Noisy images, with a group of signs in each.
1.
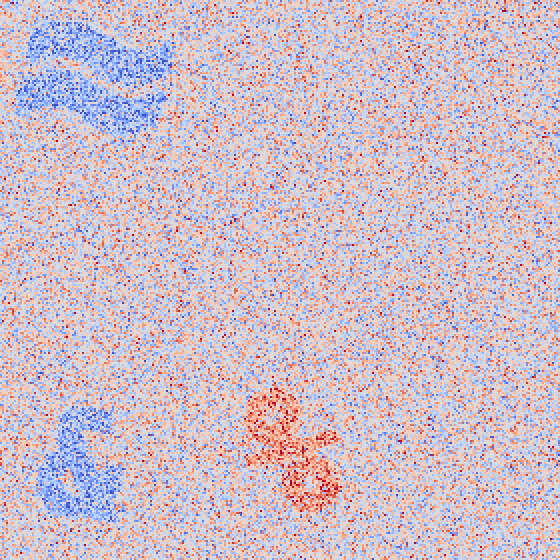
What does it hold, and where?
top left: blue approximately sign; bottom left: blue ampersand; bottom middle: red percent sign
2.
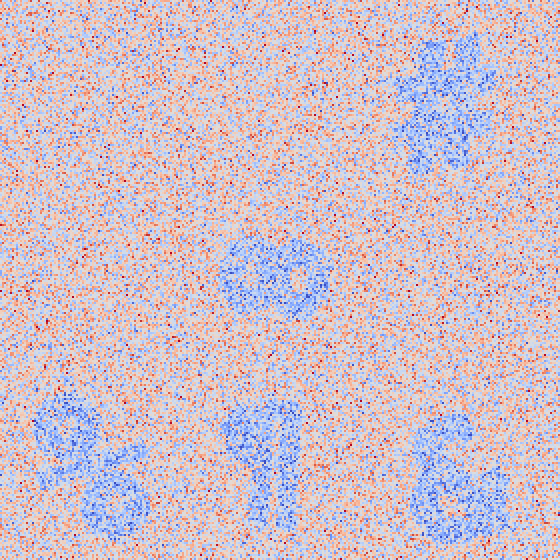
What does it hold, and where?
top right: blue hash sign; centre: blue infinity sign; bottom left: blue percent sign; bottom middle: blue pilcrow; bottom right: blue ampersand
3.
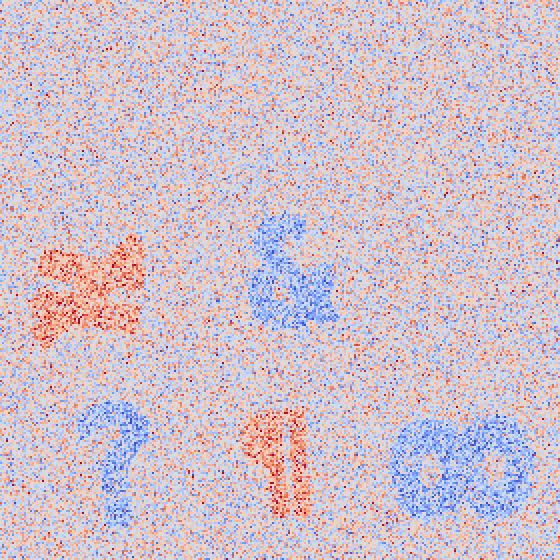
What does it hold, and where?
middle left: red not-equal sign; centre: blue ampersand; bottom left: blue question mark; bottom middle: red pilcrow; bottom right: blue infinity sign
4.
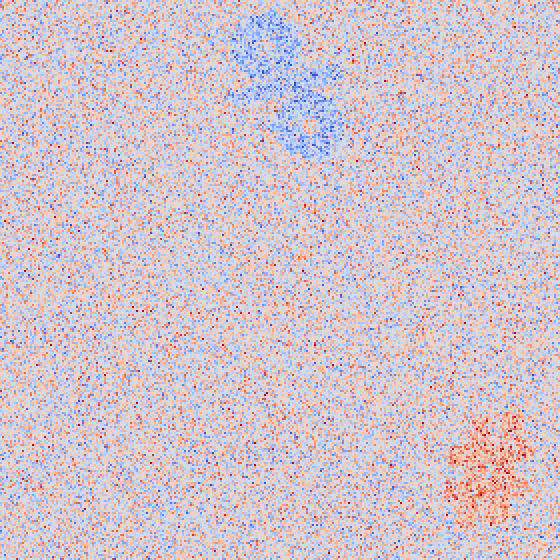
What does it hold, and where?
top middle: blue percent sign; bottom right: red hash sign
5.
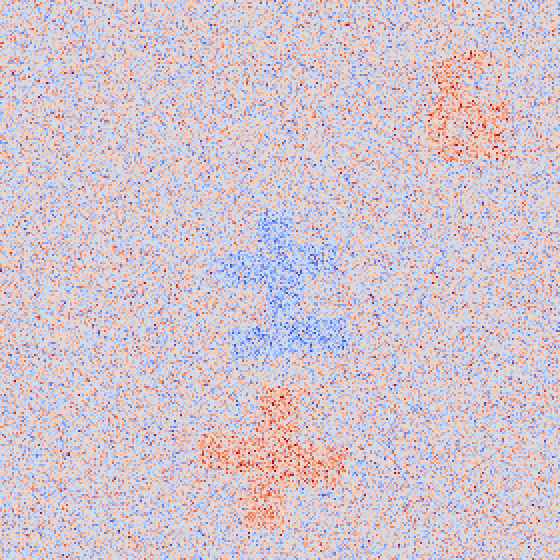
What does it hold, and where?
top right: red ampersand; centre: blue plus-minus sign; bottom middle: red plus sign
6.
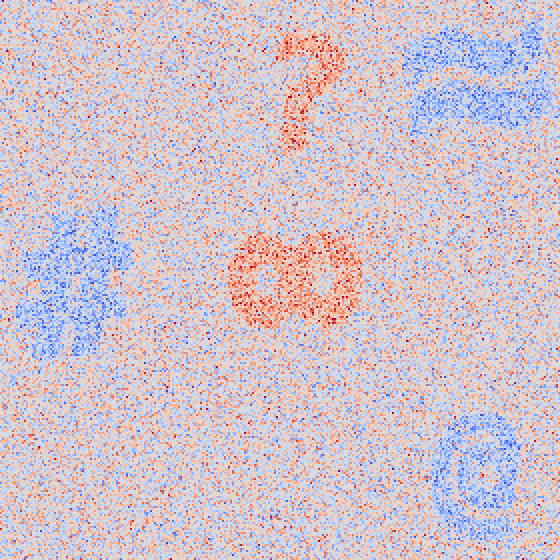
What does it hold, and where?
top middle: red question mark; top right: blue approximately sign; middle left: blue hash sign; centre: red infinity sign; bottom right: blue at sign
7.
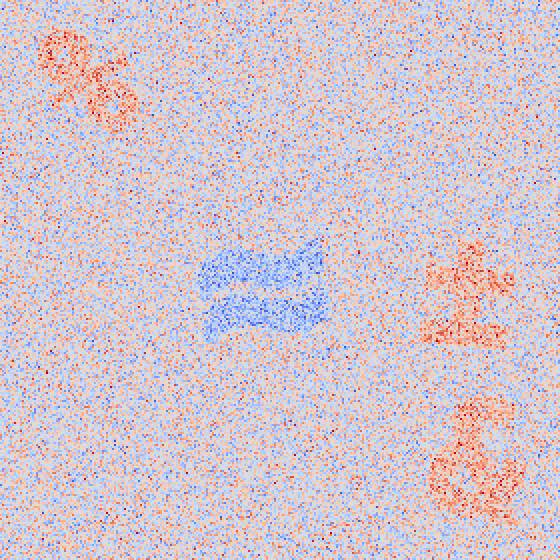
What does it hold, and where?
top left: red percent sign; centre: blue approximately sign; middle right: red plus-minus sign; bottom right: red ampersand
